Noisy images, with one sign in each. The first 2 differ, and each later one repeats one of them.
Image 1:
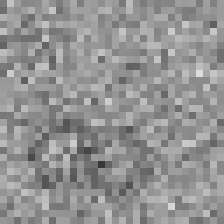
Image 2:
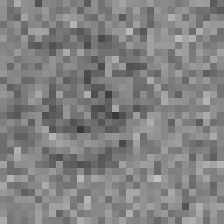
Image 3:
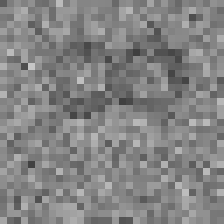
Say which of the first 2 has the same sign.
1
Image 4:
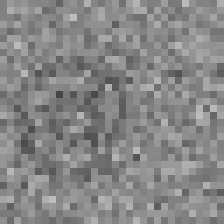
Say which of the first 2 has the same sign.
2
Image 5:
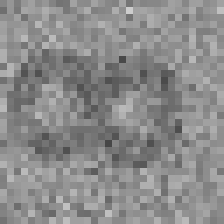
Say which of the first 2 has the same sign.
1
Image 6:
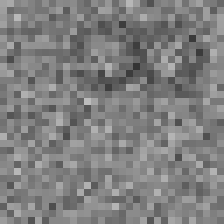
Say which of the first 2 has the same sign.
1
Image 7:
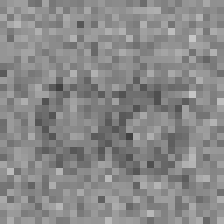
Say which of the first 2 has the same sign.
1
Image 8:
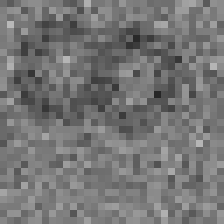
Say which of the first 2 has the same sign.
1
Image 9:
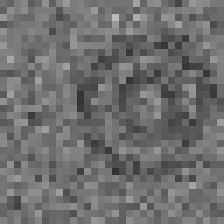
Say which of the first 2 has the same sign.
2
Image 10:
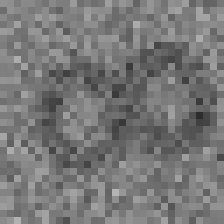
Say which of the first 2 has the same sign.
1
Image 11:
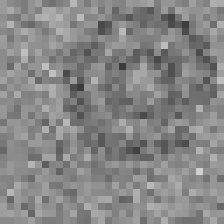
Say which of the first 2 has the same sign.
2
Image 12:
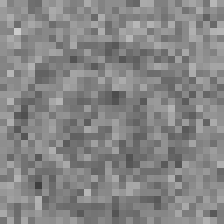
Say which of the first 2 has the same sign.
2
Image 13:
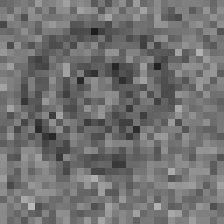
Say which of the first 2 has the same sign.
2
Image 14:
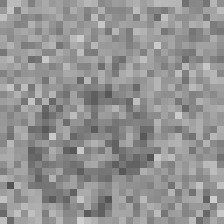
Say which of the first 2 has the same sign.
2
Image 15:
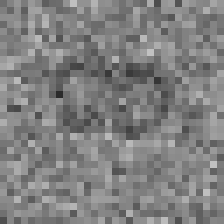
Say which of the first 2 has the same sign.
1
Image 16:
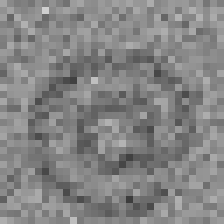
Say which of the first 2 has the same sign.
2
